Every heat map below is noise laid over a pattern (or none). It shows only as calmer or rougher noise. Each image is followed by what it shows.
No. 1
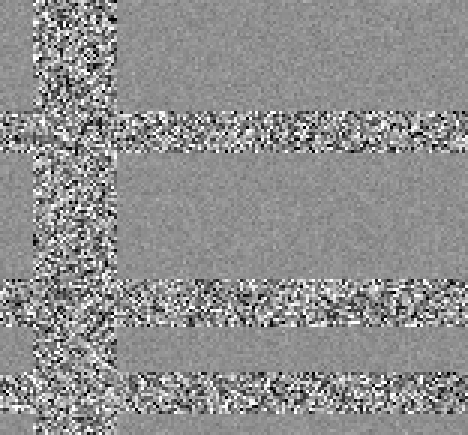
bands of rows crossing bands of columns
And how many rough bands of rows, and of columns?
3 and 1
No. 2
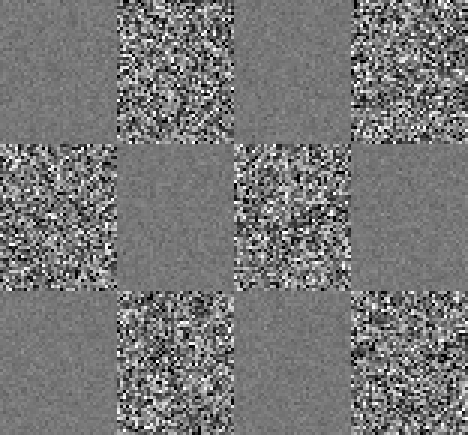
a checkerboard
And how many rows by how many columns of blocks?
3 by 4
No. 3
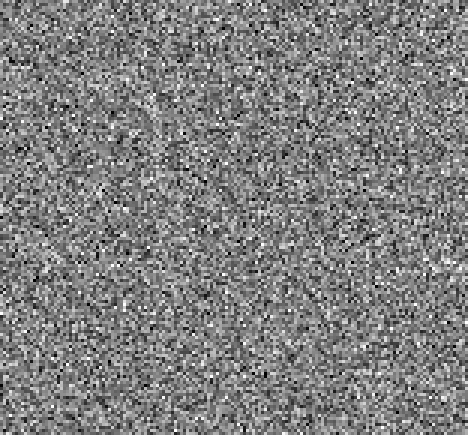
only noise
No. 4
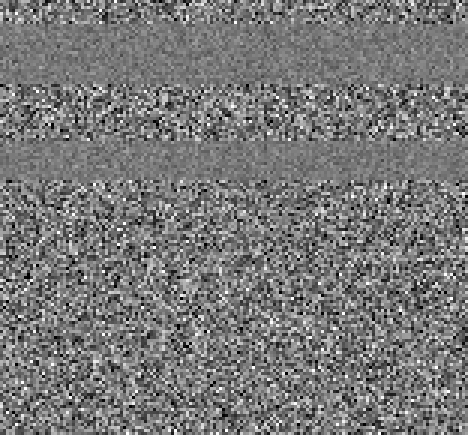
bands of rows
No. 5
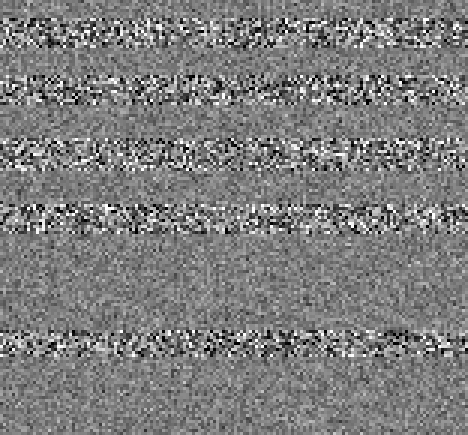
bands of rows
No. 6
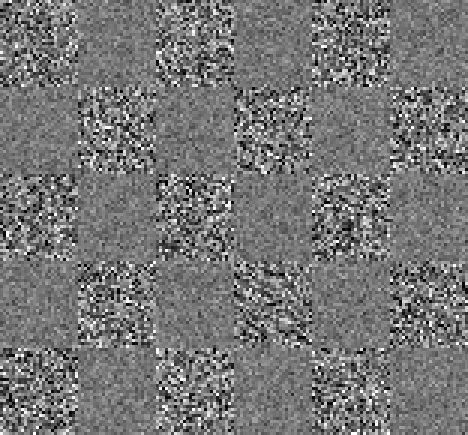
a checkerboard
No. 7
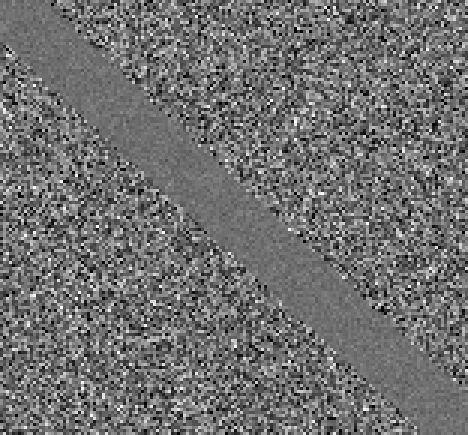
a diagonal band
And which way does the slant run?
top left to bottom right
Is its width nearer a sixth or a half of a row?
a sixth
